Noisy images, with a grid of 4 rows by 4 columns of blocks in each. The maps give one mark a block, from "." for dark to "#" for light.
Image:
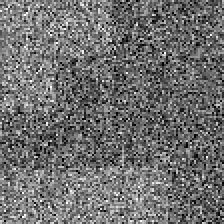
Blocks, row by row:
##..
#...
....
###.
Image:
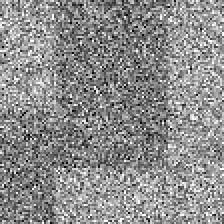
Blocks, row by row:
#..#
#..#
...#
.###
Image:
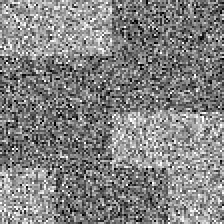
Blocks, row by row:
##..
....
..##
#..#
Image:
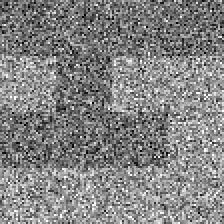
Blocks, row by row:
....
#.##
...#
####
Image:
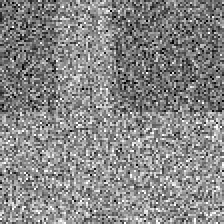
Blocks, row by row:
.#..
.#..
####
####
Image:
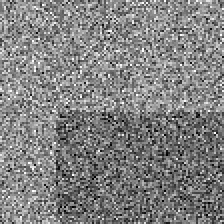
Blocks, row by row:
####
####
#...
#...
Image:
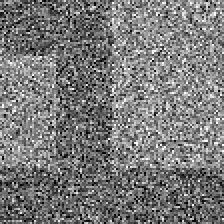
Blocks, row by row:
..##
#.##
#.##
....
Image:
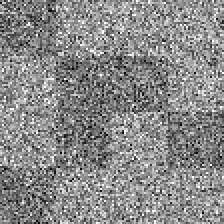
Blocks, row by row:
.###
#..#
#.#.
.###
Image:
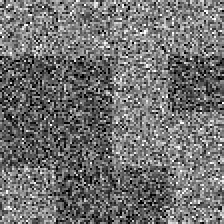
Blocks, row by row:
####
..#.
..##
#..#
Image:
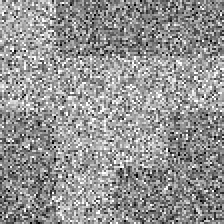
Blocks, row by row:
#...
####
.##.
.#..
